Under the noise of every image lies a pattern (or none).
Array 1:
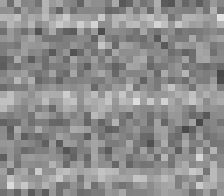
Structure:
bands of rows
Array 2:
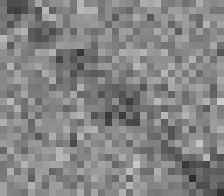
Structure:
blocks along the diagonal
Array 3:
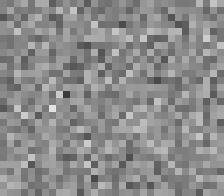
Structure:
only noise
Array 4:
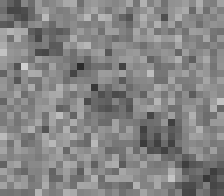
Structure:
blocks along the diagonal
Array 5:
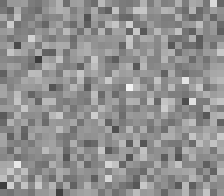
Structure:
only noise
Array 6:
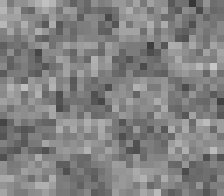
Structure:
a checkerboard
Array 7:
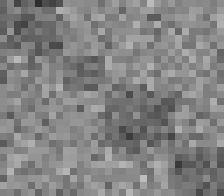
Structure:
blocks along the diagonal
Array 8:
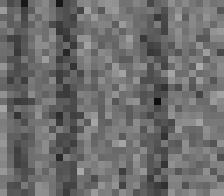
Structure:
bands of columns
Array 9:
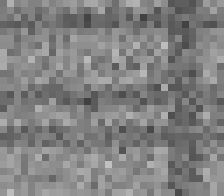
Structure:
bands of rows crossing bands of columns
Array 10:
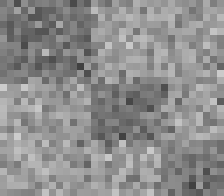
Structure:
blocks along the diagonal
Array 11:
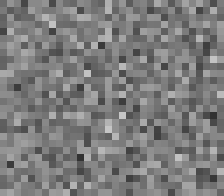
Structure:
only noise
